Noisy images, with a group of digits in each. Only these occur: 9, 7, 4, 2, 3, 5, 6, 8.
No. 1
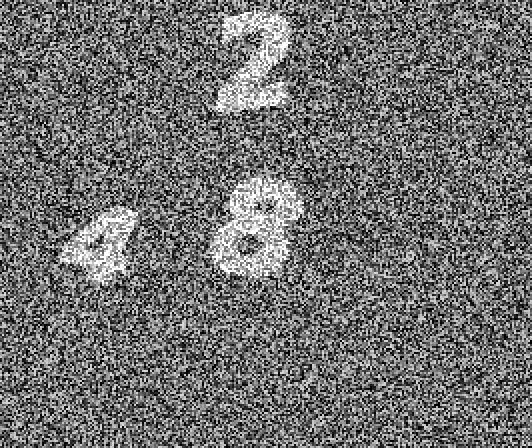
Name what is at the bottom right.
nothing
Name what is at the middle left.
4
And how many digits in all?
3
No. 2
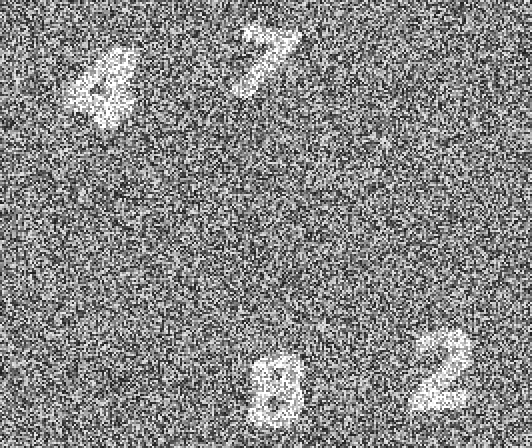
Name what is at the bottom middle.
8
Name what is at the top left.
4
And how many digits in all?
4
